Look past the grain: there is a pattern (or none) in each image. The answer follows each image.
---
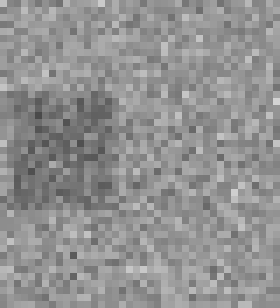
one block
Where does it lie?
middle left
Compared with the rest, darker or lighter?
darker
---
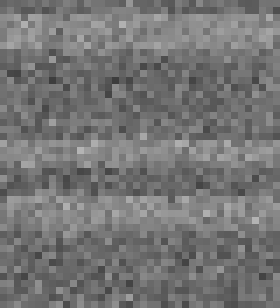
bands of rows
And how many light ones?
3
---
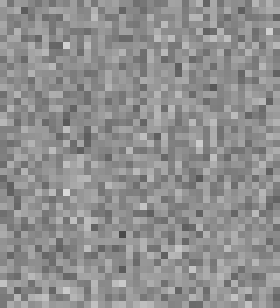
only noise
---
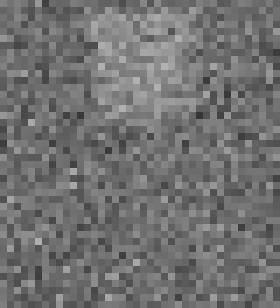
one block
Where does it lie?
top middle
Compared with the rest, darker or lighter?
lighter
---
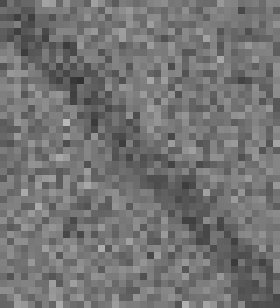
a diagonal band
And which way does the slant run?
top left to bottom right
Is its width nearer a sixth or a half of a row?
a sixth
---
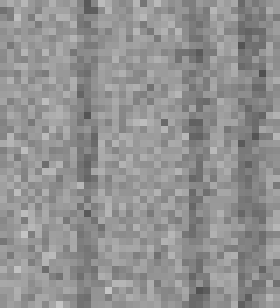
bands of columns
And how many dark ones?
3
